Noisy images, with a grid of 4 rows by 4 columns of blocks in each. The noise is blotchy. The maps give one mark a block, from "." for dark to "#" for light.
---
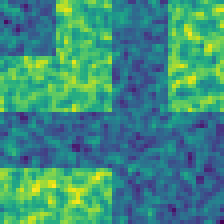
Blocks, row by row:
. # . #
# # . #
. . . .
# # . .
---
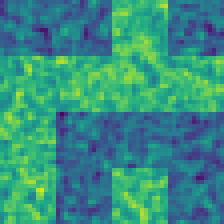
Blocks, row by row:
. . # .
# # # #
# . . .
# . # .
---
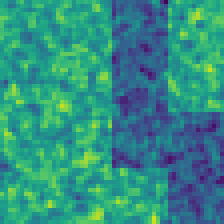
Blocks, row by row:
# # . #
# # . #
# # . .
# # # .
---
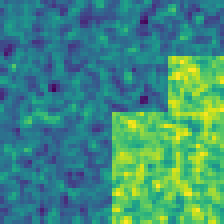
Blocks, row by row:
. . . .
. . . #
. . # #
. . # #
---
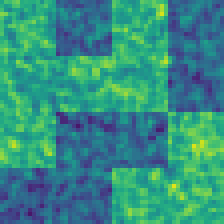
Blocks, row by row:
# . # .
# # # .
# . . #
. . # #
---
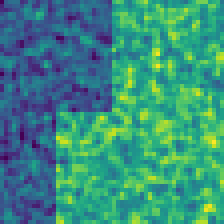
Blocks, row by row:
. . # #
. . # #
. # # #
. # # #
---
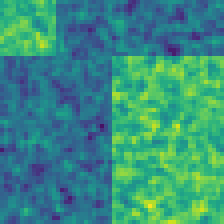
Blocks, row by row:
# . . .
. . # #
. . # #
. . # #
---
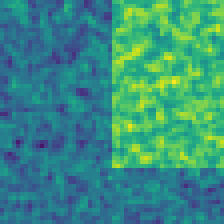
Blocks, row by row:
. . # #
. . # #
. . # #
. . . .
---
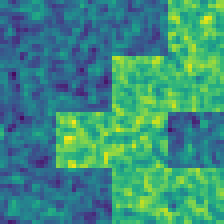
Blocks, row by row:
. . . #
. . # #
. # # .
. . # #
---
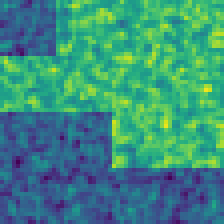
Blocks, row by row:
. # # #
# # # #
. . # #
. . . .
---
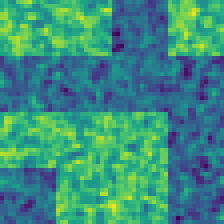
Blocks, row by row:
# # . #
. . . .
# # # .
. # # .
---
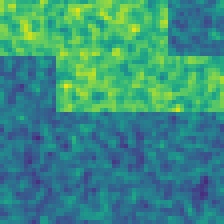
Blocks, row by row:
# # # .
. # # #
. . . .
. . . .
